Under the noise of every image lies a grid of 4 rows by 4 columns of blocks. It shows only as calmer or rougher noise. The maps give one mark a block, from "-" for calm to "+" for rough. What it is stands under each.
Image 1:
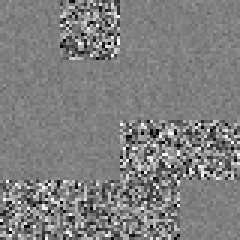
- + - -
- - - -
- - + +
+ + + -
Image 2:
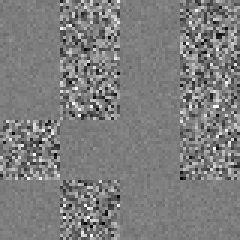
- + - +
- + - +
+ - - +
- + - -
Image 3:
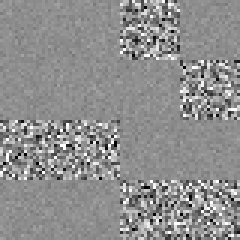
- - + -
- - - +
+ + - -
- - + +
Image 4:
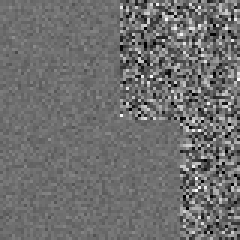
- - + +
- - + +
- - - +
- - - +
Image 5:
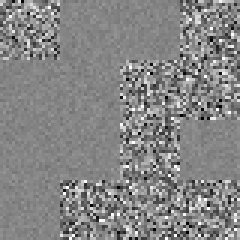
+ - - +
- - + +
- - + -
- + + +
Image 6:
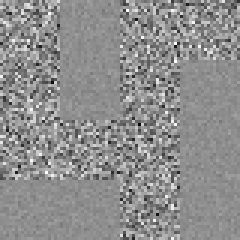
+ - + +
+ - + -
+ + + -
- - + -
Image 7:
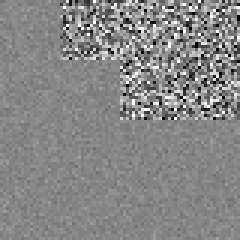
- + + +
- - + +
- - - -
- - - -
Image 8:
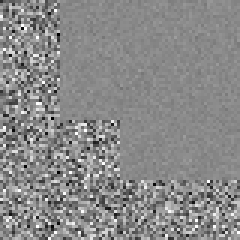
+ - - -
+ - - -
+ + - -
+ + + +
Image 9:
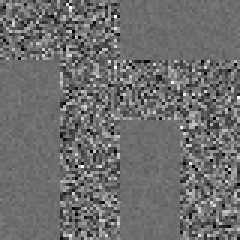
+ + - -
- + + +
- + - +
- + - +
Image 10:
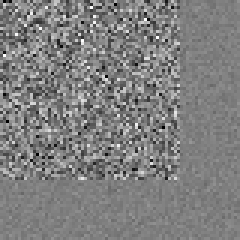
+ + + -
+ + + -
+ + + -
- - - -
